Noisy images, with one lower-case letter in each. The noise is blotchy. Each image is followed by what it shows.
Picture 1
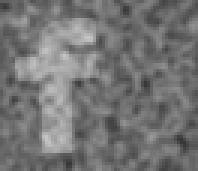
f
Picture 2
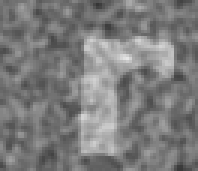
r
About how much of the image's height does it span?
two thirds
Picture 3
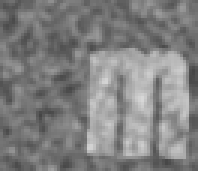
m
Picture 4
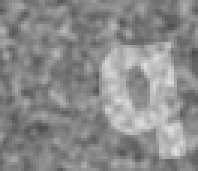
q
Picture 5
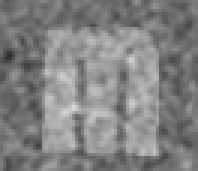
m
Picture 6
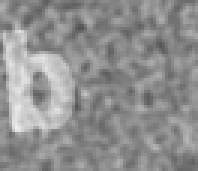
b
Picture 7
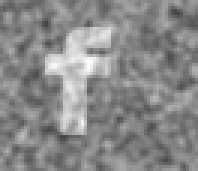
f
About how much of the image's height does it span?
two thirds
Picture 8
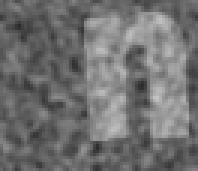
n
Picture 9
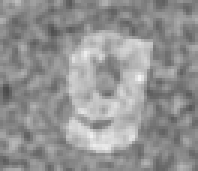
g
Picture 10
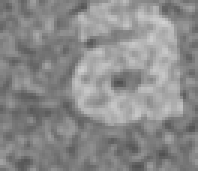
a
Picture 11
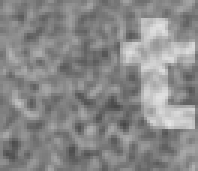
t
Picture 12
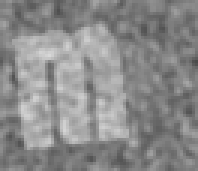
m
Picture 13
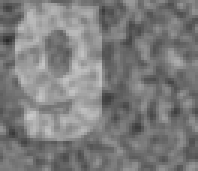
g
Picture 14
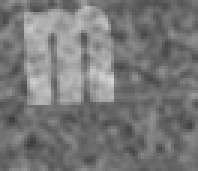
m
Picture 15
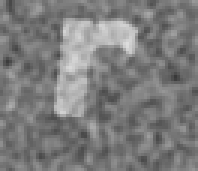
r
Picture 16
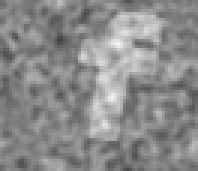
f
